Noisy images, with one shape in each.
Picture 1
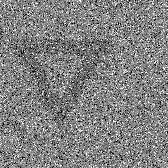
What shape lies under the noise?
triangle frame
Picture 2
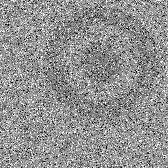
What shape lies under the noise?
bullseye
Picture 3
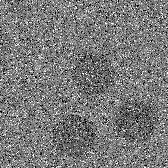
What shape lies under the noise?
three dots
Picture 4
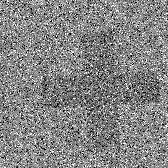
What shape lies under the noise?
cross
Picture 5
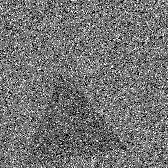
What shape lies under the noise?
triangle
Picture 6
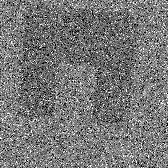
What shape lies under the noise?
square with a notch
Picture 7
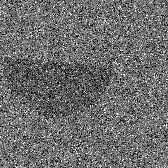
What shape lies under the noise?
half disc
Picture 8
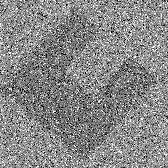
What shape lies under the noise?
square with a notch
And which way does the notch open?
up and right
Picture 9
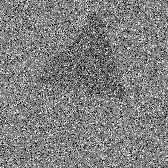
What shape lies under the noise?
triangle
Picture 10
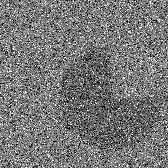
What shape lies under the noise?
disc with a wedge cut out
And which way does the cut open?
up and right
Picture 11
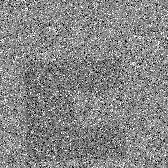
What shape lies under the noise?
square with a notch
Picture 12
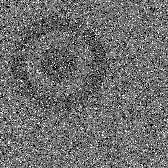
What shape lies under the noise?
bullseye
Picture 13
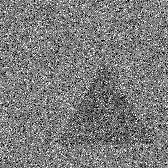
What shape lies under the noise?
triangle
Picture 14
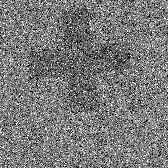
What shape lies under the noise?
cross
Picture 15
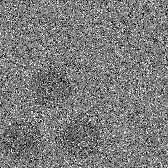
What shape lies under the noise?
three dots
